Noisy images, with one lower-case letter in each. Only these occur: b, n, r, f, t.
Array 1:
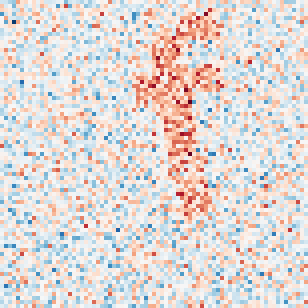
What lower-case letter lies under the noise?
f
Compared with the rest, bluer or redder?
redder
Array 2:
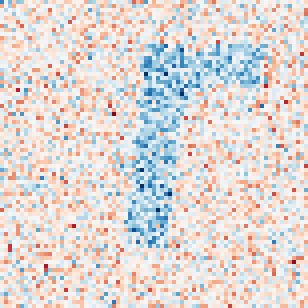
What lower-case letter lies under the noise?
r
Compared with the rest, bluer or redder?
bluer
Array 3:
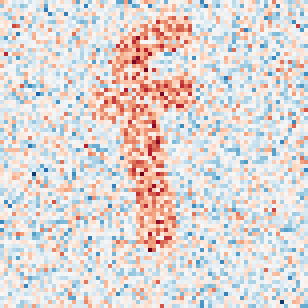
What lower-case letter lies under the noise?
f
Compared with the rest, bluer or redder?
redder
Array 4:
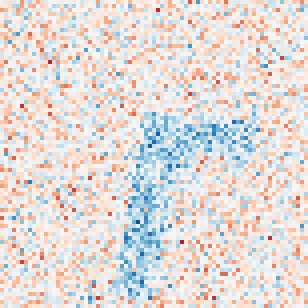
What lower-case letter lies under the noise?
r
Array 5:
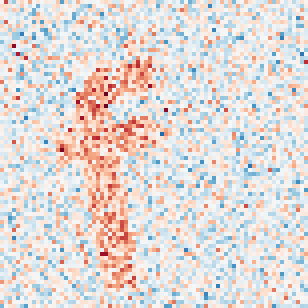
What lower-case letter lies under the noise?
f
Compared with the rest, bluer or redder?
redder
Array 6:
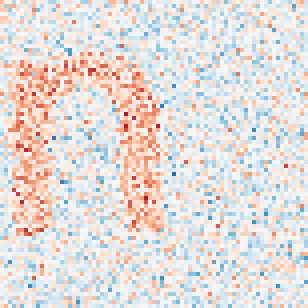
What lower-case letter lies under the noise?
n
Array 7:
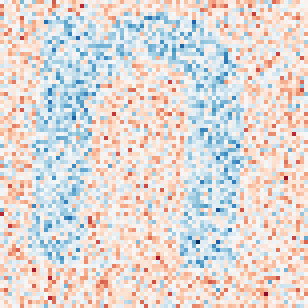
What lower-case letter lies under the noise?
n
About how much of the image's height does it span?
nearly all
